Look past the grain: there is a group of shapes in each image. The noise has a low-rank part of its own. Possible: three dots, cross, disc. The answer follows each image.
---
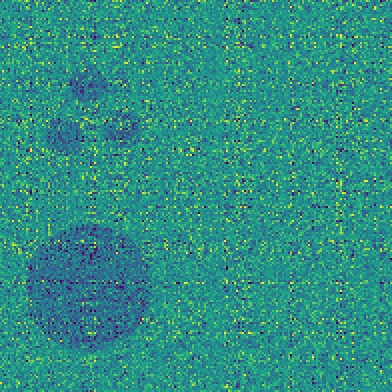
top left: dark three dots; bottom left: dark disc
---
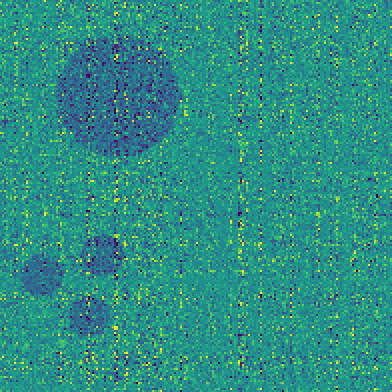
top left: dark disc; bottom left: dark three dots
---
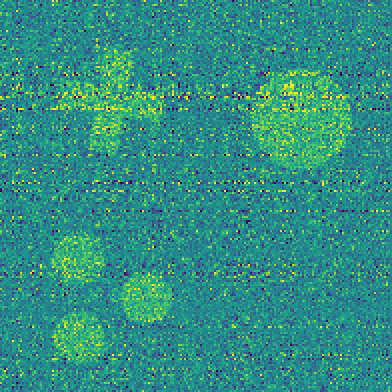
top left: light cross; top right: light disc; bottom left: light three dots
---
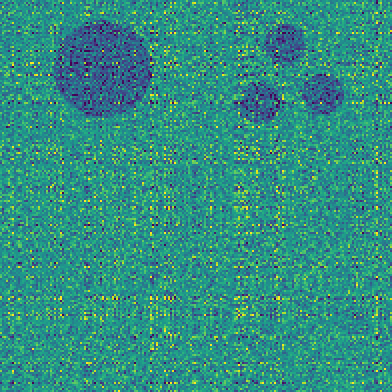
top left: dark disc; top right: dark three dots
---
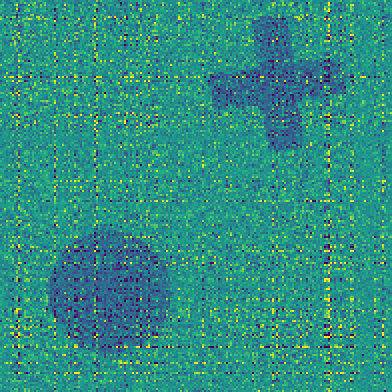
top right: dark cross; bottom left: dark disc
